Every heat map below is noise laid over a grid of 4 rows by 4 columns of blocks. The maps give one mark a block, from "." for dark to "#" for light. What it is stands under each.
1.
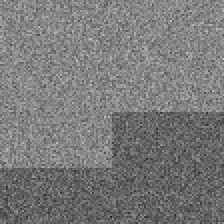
####
####
##..
....
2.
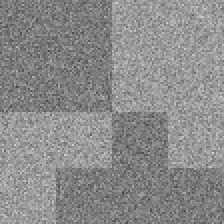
..##
..##
##.#
#...
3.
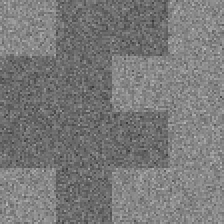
#..#
..##
...#
#.##
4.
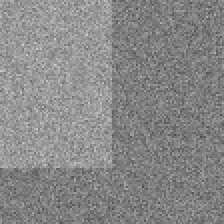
##..
##..
##..
....
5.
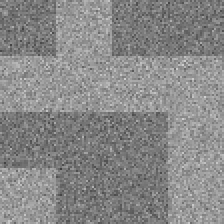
.#..
####
...#
#..#
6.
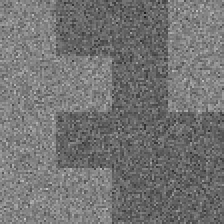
#..#
##.#
#...
##..
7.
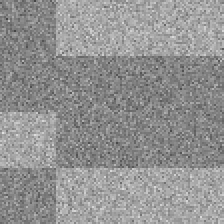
.###
....
#...
.###
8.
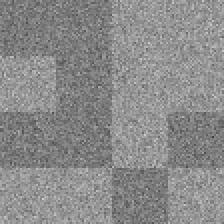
..##
#.##
..#.
##.#
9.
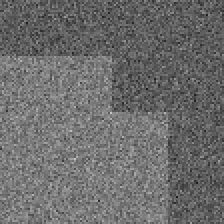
....
##..
###.
###.
